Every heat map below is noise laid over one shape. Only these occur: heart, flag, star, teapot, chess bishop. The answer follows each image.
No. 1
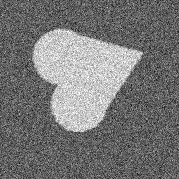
light heart
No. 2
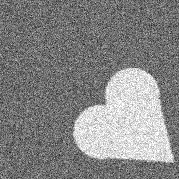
light heart
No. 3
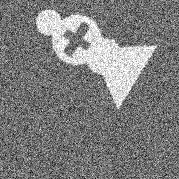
light chess bishop
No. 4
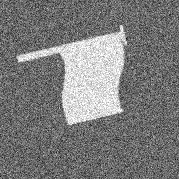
light flag
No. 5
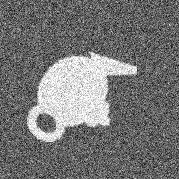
light teapot
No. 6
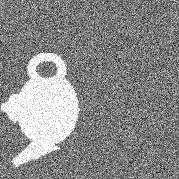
light teapot
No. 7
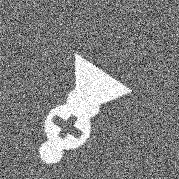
light chess bishop
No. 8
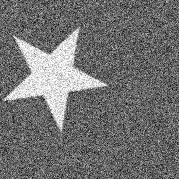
light star
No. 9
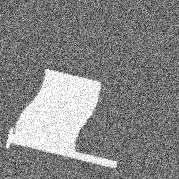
light flag
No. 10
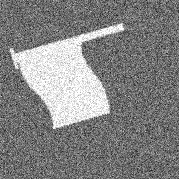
light flag
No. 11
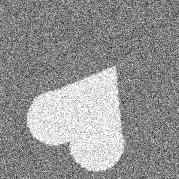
light heart
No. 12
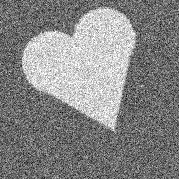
light heart
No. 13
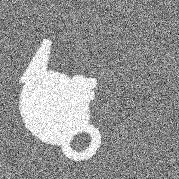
light teapot
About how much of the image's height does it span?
two thirds
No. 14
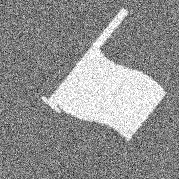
light flag
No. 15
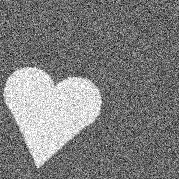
light heart
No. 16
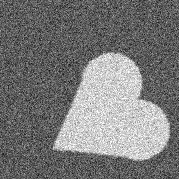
light heart
